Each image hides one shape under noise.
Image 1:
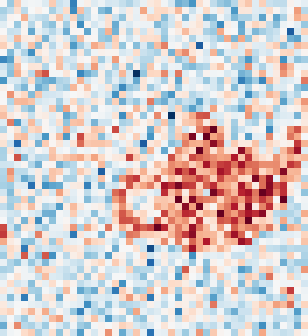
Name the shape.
teapot
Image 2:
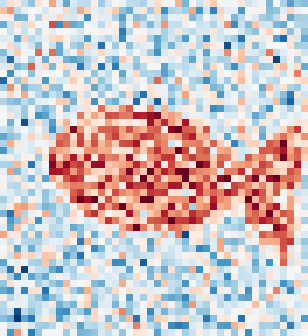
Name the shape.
fish
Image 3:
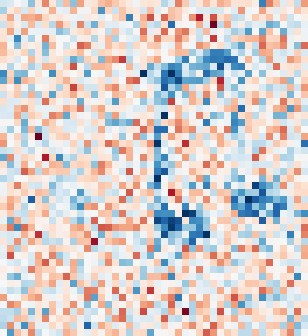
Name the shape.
pair of musical notes
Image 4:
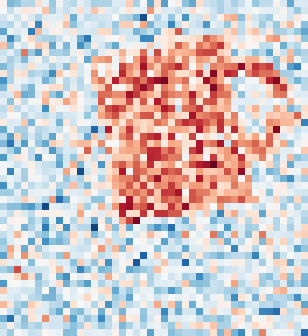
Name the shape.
cup
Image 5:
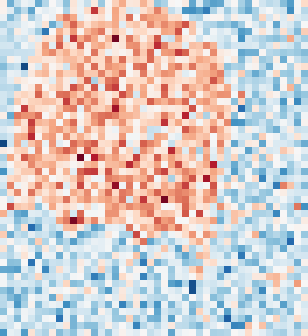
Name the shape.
ghost
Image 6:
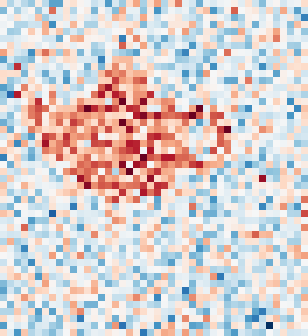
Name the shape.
teapot
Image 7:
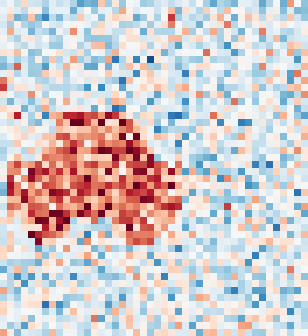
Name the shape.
car
